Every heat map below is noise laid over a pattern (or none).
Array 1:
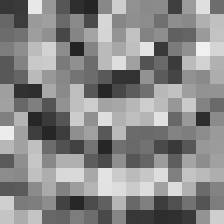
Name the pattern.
rings round one point
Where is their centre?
top middle
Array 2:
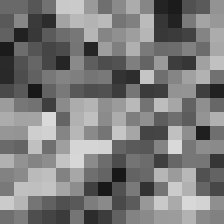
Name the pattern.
spokes from one point
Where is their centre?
middle right
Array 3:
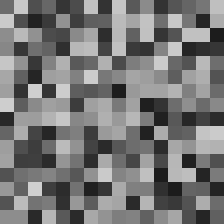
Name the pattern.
only noise
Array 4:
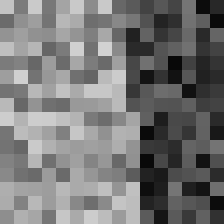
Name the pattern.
a sharp edge
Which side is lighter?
left
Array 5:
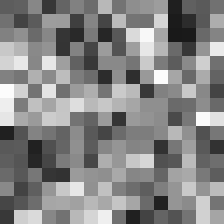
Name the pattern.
spokes from one point
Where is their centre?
middle right
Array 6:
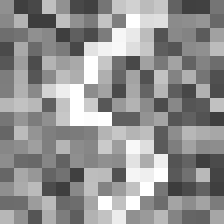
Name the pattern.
a wavy band
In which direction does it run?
top to bottom
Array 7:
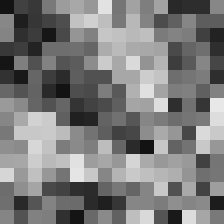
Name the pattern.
spokes from one point
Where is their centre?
bottom right
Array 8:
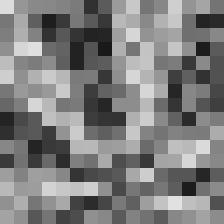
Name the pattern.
spokes from one point
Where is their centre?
bottom middle
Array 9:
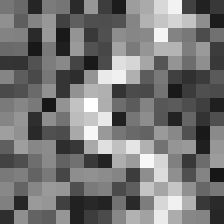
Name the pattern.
a wavy band
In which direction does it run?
top to bottom
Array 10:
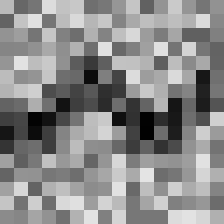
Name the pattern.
a wavy band
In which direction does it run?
left to right
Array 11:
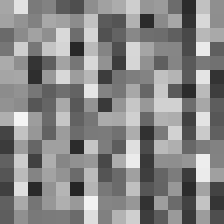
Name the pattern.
vertical stripes
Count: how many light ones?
6
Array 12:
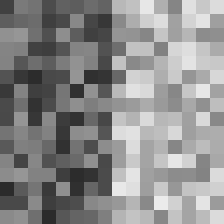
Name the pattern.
a sharp edge
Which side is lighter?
right
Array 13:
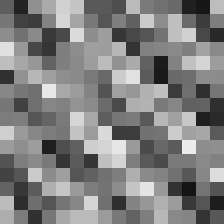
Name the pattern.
diagonal stripes
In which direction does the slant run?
top left to bottom right
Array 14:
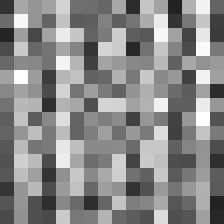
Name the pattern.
vertical stripes
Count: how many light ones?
5
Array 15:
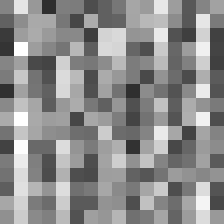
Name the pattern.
vertical stripes
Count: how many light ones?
5
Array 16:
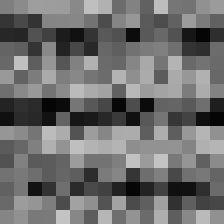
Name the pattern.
horizontal stripes
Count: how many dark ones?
3
